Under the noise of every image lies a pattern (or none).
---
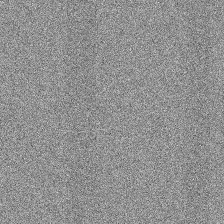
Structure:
bands of columns
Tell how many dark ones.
2
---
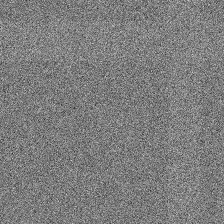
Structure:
bands of rows crossing bands of columns
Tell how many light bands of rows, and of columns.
1 and 1
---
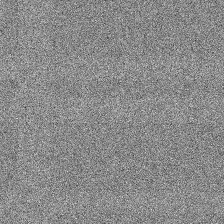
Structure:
bands of rows crossing bands of columns
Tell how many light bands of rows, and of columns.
3 and 1
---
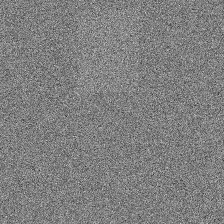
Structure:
one block
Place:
top middle
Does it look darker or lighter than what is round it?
lighter
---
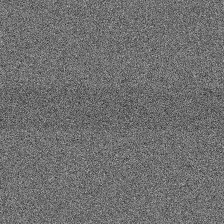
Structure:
one band of rows
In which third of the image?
middle
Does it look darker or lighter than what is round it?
darker
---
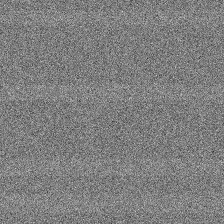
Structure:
bands of rows
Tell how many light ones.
4
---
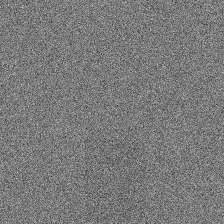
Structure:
one block
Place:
bottom middle
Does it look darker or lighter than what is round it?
darker
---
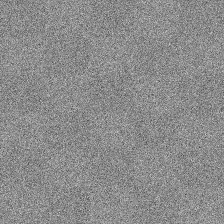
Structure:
a checkerboard
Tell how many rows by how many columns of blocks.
6 by 5
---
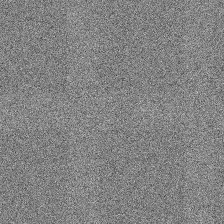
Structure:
bands of rows crossing bands of columns
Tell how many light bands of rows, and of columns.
1 and 2
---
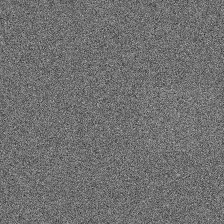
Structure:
one block
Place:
middle right
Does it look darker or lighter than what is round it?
lighter
